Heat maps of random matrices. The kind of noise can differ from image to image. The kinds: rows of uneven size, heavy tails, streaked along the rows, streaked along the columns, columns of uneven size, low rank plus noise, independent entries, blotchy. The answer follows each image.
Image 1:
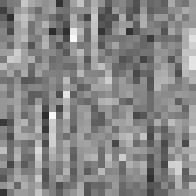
streaked along the columns
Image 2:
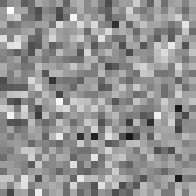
low rank plus noise
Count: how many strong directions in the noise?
five to eight
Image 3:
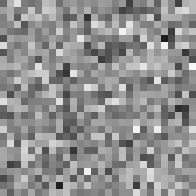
independent entries
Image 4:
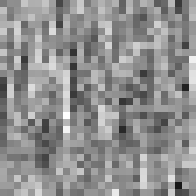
streaked along the columns
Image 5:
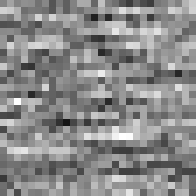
streaked along the rows
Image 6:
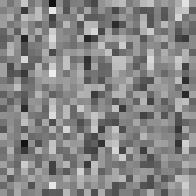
columns of uneven size
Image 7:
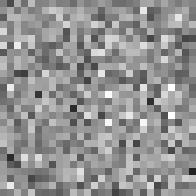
independent entries
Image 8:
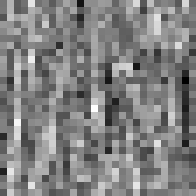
streaked along the columns
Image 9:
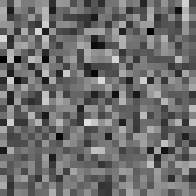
low rank plus noise
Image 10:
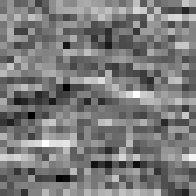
streaked along the rows
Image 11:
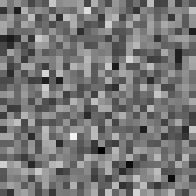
independent entries
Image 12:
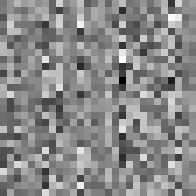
columns of uneven size
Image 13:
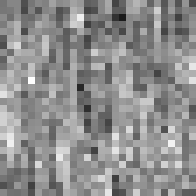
streaked along the columns
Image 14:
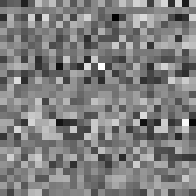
rows of uneven size
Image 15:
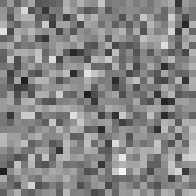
independent entries
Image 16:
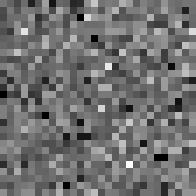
heavy tails
